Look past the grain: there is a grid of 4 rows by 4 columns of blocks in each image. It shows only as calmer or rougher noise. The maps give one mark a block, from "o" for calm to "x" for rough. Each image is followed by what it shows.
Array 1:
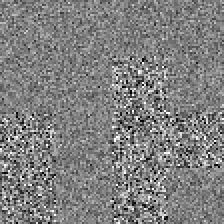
oooo
ooxo
xoxx
xoxo
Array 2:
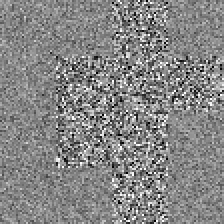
ooxo
oxxx
oxxo
ooxo
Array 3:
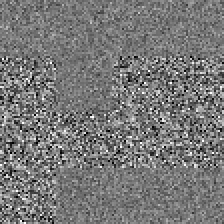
oooo
xoxx
xxxx
xooo
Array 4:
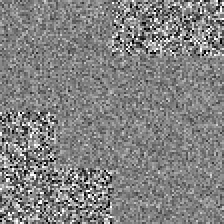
ooxx
oooo
xooo
xxoo
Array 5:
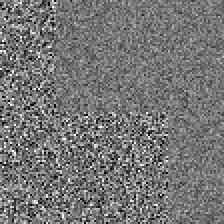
xooo
xooo
xxxo
xxxo
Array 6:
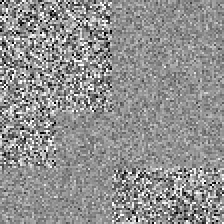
xxoo
xxoo
xooo
ooxx
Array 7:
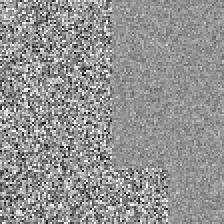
xxoo
xxoo
xxoo
xxxo
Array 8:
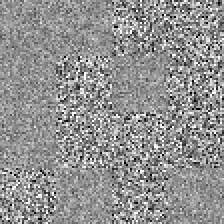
ooxx
oxox
oxxx
xoxo
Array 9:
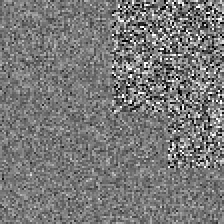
ooxx
ooxx
ooox
oooo
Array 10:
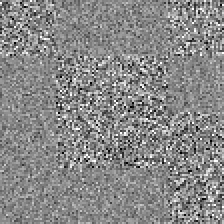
xoox
oxxo
oxxx
ooox
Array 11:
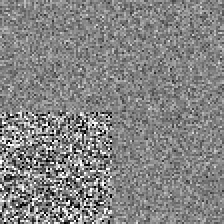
oooo
oooo
xxoo
xxoo
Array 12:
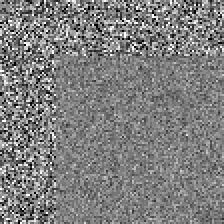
xxxx
xooo
xooo
xooo
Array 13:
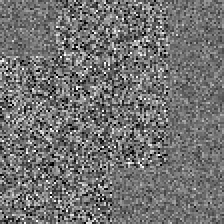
oxxo
xxxo
xxxo
xxoo
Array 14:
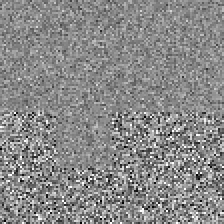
oooo
oooo
xoxx
xxxx
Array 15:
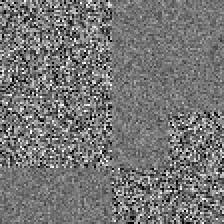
xxoo
xxoo
xxox
ooxx
